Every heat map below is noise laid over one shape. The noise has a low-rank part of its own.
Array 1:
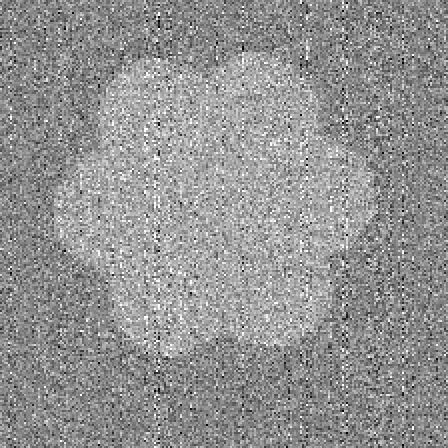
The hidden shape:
flower
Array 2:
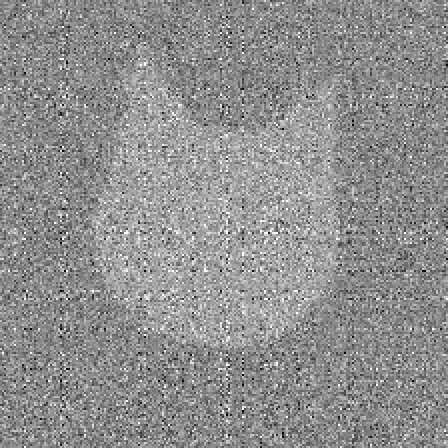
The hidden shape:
cat's head
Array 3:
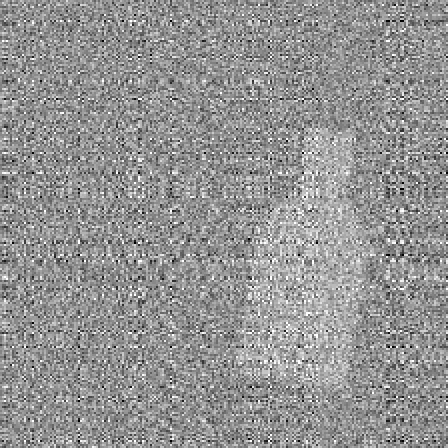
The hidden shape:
bottle
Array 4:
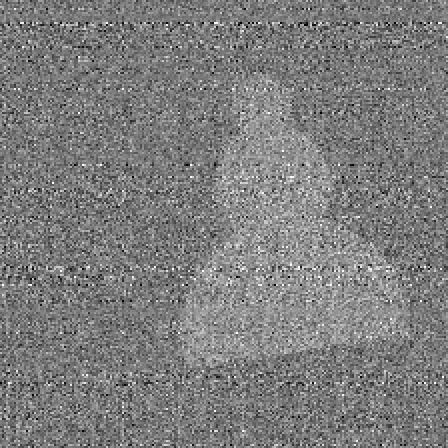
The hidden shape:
chess pawn
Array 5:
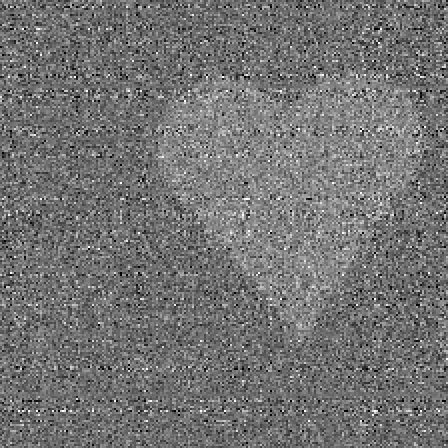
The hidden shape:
heart
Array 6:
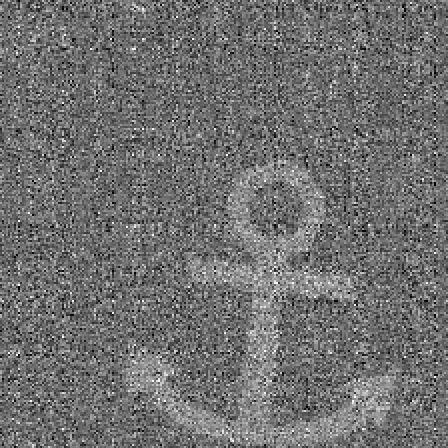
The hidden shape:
anchor
